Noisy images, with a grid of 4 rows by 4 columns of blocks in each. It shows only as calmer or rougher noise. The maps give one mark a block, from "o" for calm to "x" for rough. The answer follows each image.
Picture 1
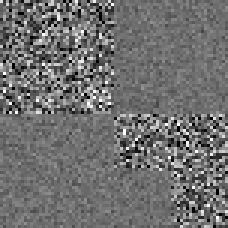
x x o o
x x o o
o o x x
o o o x
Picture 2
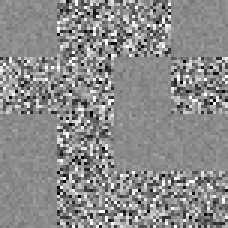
o x x o
x x o x
o x o o
o x x x
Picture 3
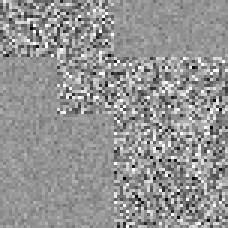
x x o o
o x x x
o o x x
o o x x
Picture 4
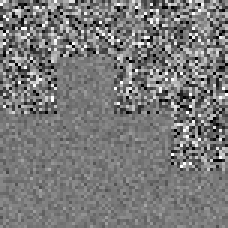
x x x x
x o x x
o o o x
o o o o
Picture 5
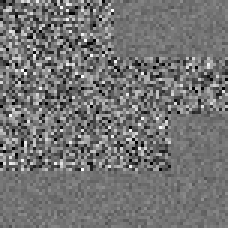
x x o o
x x x x
x x x o
o o o o
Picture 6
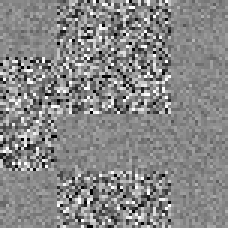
o x x o
x x x o
x o o o
o x x o
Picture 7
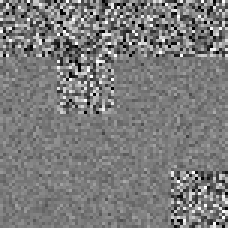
x x x x
o x o o
o o o o
o o o x
